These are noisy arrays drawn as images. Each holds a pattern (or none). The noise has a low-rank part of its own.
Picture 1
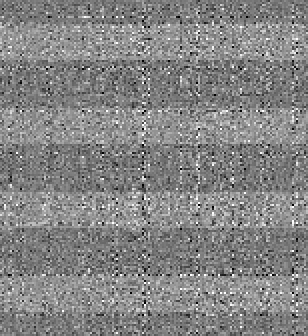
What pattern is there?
horizontal stripes
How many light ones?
4
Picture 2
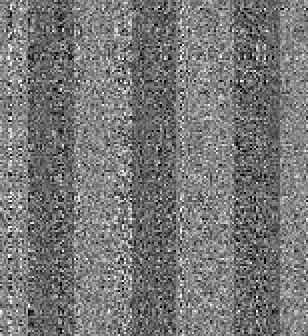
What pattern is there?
vertical stripes
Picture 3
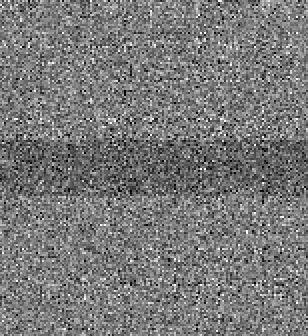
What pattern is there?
one horizontal stripe
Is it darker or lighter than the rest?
darker
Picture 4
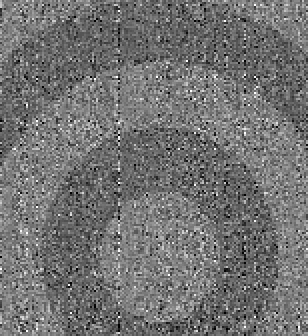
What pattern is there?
rings round one point
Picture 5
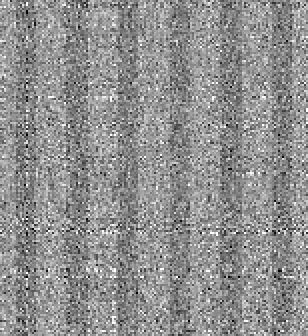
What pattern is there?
vertical stripes
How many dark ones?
6
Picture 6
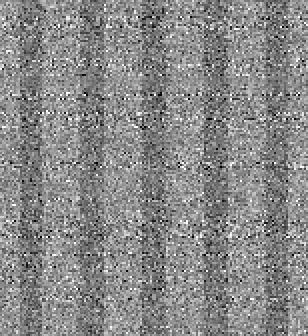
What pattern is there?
vertical stripes
